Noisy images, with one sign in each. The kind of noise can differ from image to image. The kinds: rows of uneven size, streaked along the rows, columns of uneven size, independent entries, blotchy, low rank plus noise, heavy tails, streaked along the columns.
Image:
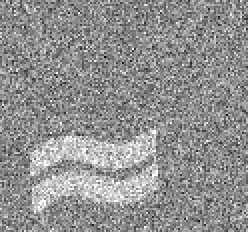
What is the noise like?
independent entries
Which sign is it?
approximately sign
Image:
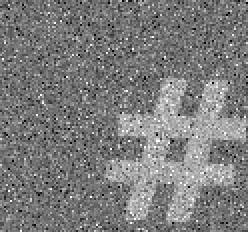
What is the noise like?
heavy tails
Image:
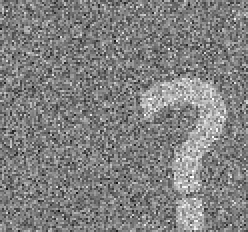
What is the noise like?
independent entries
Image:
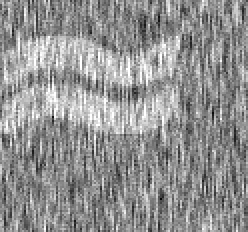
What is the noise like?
streaked along the columns
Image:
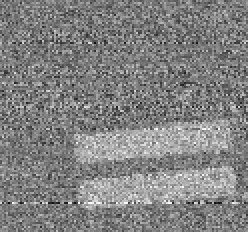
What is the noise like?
rows of uneven size
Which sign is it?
equals sign
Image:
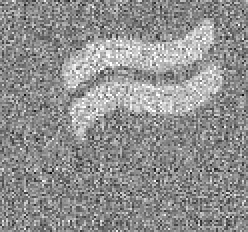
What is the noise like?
low rank plus noise
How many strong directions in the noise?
three or four
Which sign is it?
approximately sign
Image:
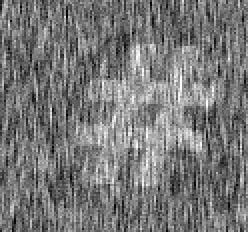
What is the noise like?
streaked along the columns
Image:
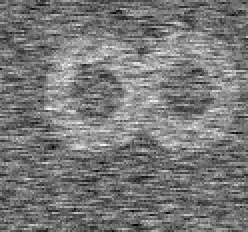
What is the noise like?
streaked along the rows
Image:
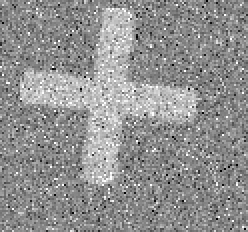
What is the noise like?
heavy tails
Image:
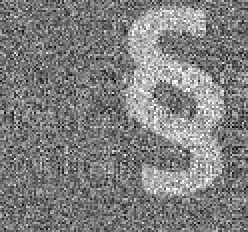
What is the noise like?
low rank plus noise
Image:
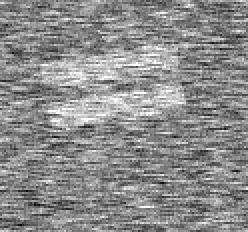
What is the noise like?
streaked along the rows
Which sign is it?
equals sign
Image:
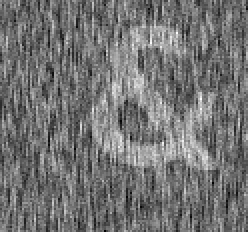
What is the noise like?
streaked along the columns
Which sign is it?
ampersand
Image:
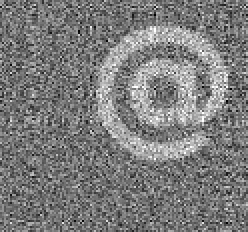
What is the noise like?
low rank plus noise
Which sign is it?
at sign
